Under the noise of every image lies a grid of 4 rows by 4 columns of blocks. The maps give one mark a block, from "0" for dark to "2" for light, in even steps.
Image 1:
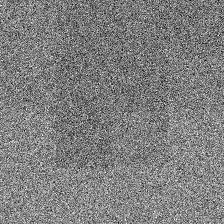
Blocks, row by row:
1000
1001
2012
2222
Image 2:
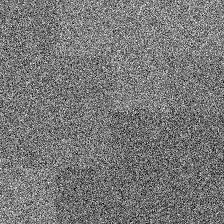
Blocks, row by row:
1222
1121
1100
2000
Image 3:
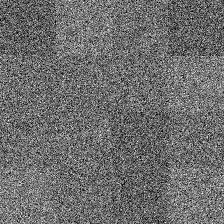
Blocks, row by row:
0210
1112
1101
2102
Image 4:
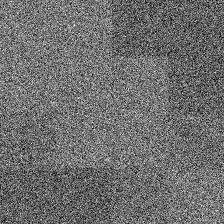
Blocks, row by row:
2200
2220
1221
0012
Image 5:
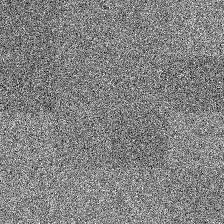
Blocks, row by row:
0112
0110
2102
2221
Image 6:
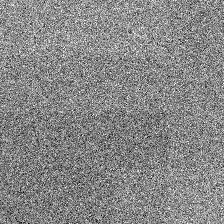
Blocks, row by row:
2221
1111
0001
0012
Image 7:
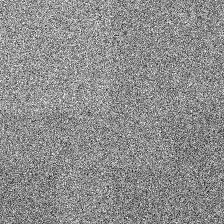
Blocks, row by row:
2211
2211
1110
0100
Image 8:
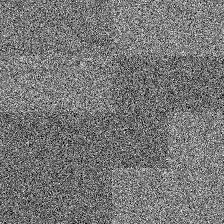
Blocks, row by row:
1122
2200
0002
0022
